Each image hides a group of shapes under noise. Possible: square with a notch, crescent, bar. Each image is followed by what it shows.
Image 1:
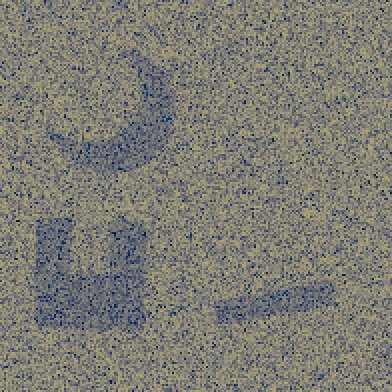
top left: crescent; bottom left: square with a notch; bottom right: bar
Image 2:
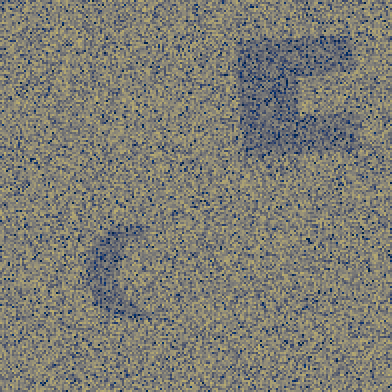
top right: square with a notch; bottom left: crescent
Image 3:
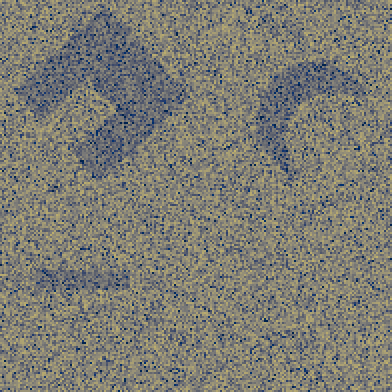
top left: square with a notch; top right: crescent; bottom left: bar
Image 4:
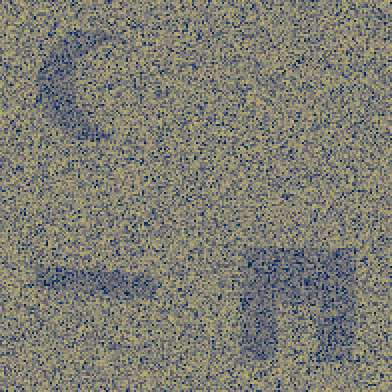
top left: crescent; bottom left: bar; bottom right: square with a notch
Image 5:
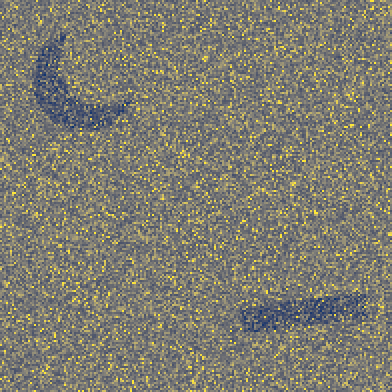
top left: crescent; bottom right: bar
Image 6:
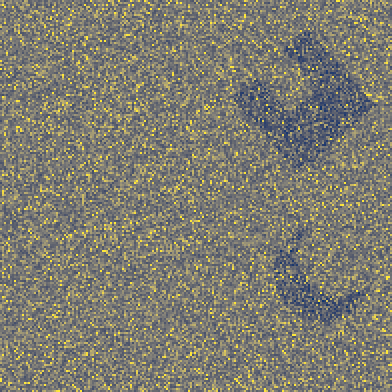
top right: square with a notch; bottom right: crescent
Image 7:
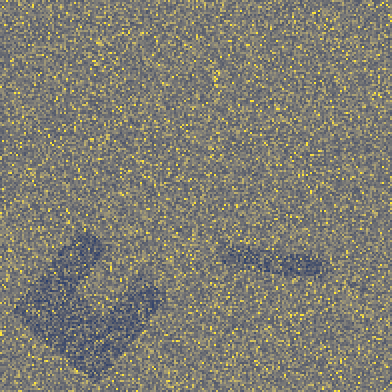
bottom left: square with a notch; bottom right: bar
